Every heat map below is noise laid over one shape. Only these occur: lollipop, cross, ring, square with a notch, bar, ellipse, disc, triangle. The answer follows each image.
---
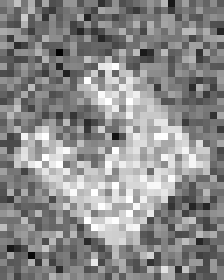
light square with a notch
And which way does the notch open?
up and left
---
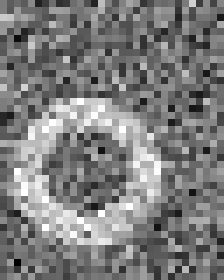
light ring
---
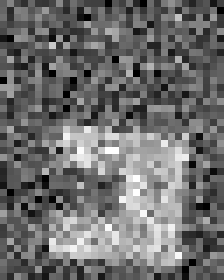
light square with a notch
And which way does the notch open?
left
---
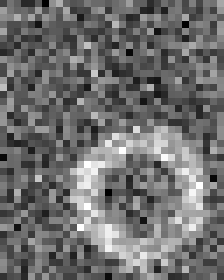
light ring
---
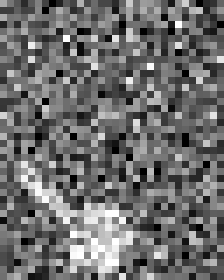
light lollipop
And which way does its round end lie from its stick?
down and right
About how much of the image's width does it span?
half
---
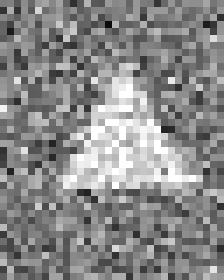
light triangle
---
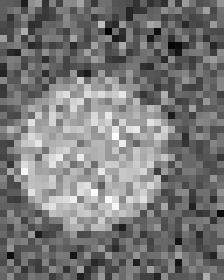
light disc
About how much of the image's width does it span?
two thirds
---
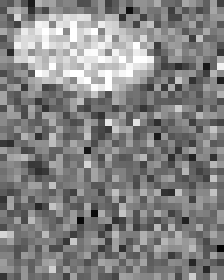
light ellipse
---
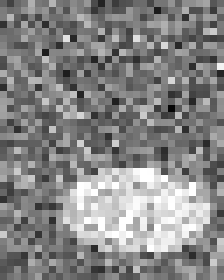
light ellipse
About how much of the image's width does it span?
two thirds
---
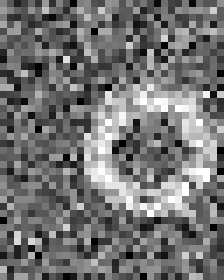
light ring
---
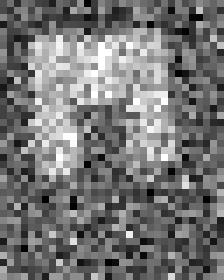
light square with a notch
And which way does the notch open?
down
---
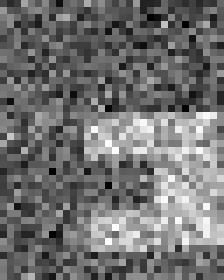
light square with a notch
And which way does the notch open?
left
